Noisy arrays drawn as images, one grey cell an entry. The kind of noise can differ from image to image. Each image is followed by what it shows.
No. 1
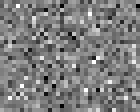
heavy tails
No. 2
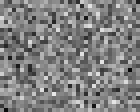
independent entries
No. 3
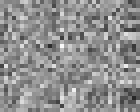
low rank plus noise
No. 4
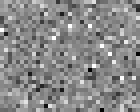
heavy tails
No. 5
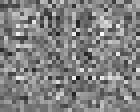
low rank plus noise
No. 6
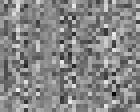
columns of uneven size
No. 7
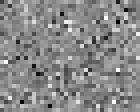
heavy tails
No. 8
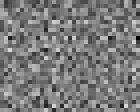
low rank plus noise
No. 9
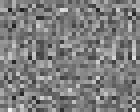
low rank plus noise
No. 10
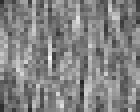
streaked along the columns
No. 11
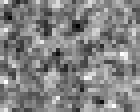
blotchy
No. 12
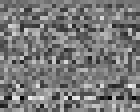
rows of uneven size
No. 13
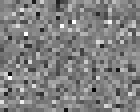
heavy tails
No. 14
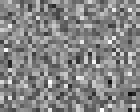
low rank plus noise
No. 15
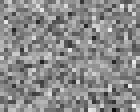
independent entries
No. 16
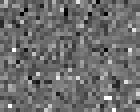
heavy tails
